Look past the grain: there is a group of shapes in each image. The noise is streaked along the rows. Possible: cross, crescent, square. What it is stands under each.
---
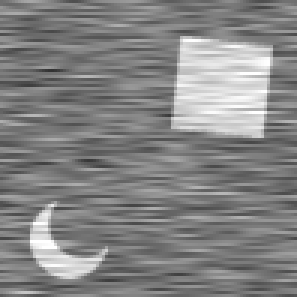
top right: light square; bottom left: light crescent
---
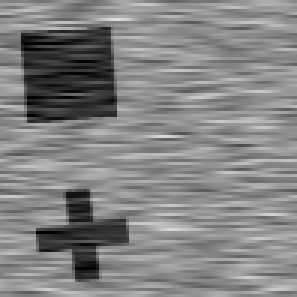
top left: dark square; bottom left: dark cross
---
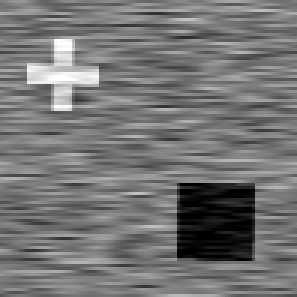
top left: light cross; bottom right: dark square
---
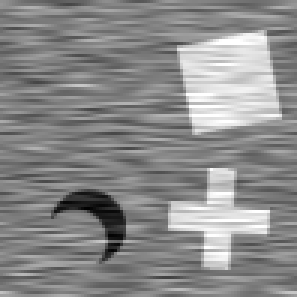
top right: light square; bottom left: dark crescent; bottom right: light cross
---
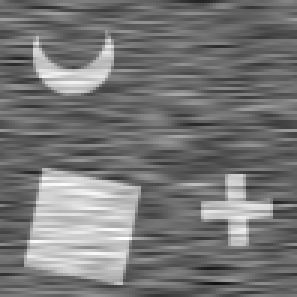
top left: light crescent; bottom left: light square; bottom right: light cross
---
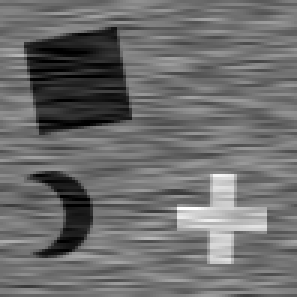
top left: dark square; bottom left: dark crescent; bottom right: light cross
